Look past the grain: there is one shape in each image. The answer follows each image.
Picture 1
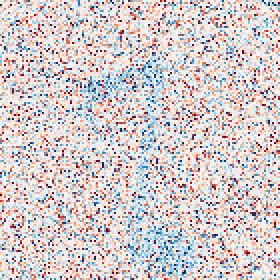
musical note
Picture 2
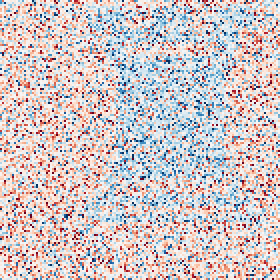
chess rook
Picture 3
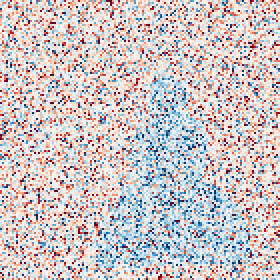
chess pawn
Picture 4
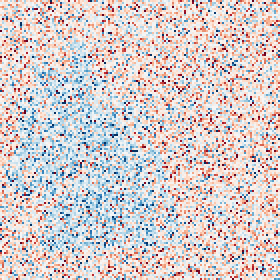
chess knight
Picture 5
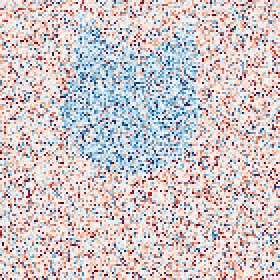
cat's head
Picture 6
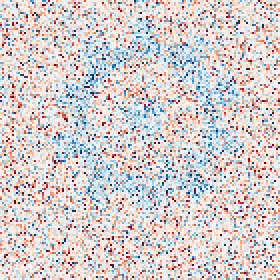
gear
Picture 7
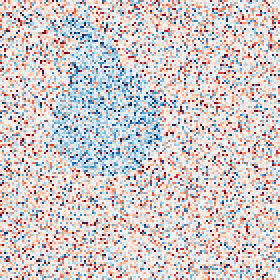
pear
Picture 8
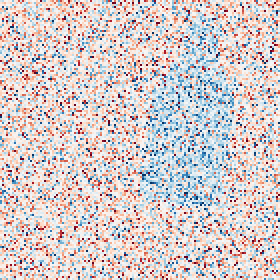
bottle
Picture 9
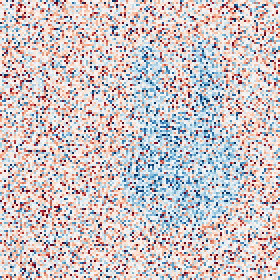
rabbit's head
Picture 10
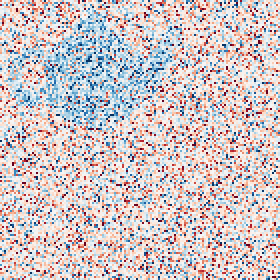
teapot
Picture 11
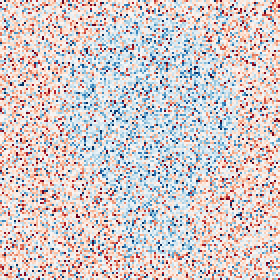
light bulb
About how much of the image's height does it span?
nearly all
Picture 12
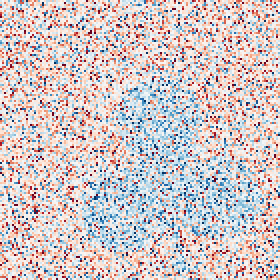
club
